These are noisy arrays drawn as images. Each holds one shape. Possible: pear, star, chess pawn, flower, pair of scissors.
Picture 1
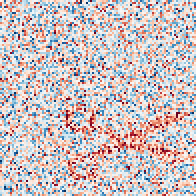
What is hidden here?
red pair of scissors
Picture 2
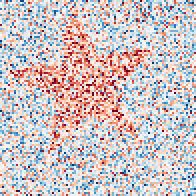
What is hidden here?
red star
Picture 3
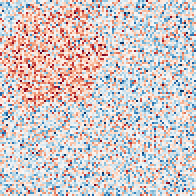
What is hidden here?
red flower
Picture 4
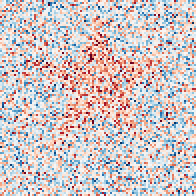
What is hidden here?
red star
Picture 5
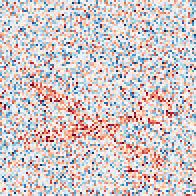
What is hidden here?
red pair of scissors
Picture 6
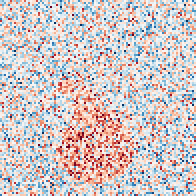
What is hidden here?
red pear
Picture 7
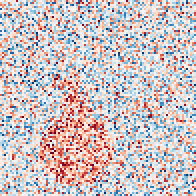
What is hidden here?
red pear
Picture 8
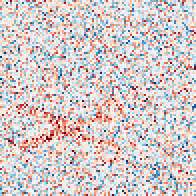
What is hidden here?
red pair of scissors
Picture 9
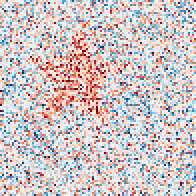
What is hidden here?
red star
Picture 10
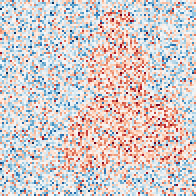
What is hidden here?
red chess pawn
